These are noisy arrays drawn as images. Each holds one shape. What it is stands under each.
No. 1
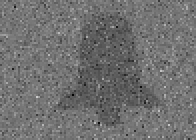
bell
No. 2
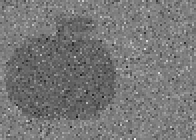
apple
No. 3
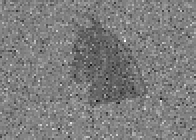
chess knight
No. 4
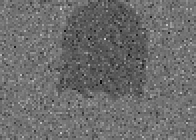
ghost
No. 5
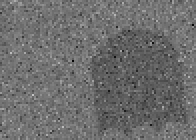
ghost
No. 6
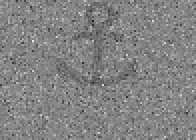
anchor
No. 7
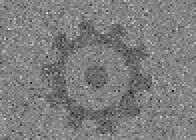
gear
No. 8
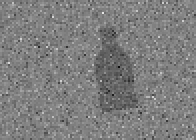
bottle
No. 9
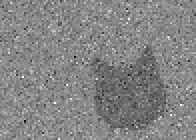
cat's head
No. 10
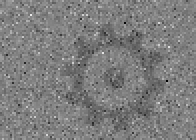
gear
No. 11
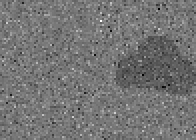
cloud
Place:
middle right
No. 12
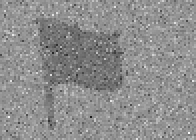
flag
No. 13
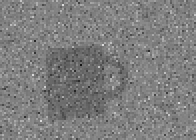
cup
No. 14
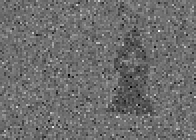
chess bishop
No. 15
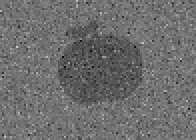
apple
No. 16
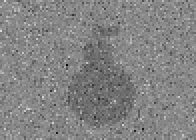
pear
